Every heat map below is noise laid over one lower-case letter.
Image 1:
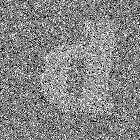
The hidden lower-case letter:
d
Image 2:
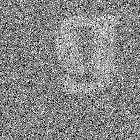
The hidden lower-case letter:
g
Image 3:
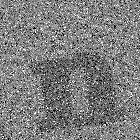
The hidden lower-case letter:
n
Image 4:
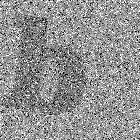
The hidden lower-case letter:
b
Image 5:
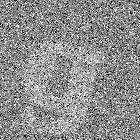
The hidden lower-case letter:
g
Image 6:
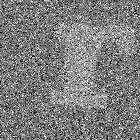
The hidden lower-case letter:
r
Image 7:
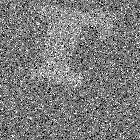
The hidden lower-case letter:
r
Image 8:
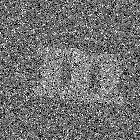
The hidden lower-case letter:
m
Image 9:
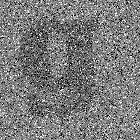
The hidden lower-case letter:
g
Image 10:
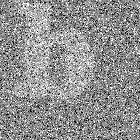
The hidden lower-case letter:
b
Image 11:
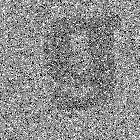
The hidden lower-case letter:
g
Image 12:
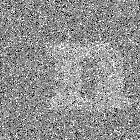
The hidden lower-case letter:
n
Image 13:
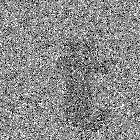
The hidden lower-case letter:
t
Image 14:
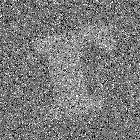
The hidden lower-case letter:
r
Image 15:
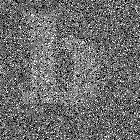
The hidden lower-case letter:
b
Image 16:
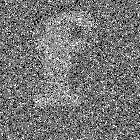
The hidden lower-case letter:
f
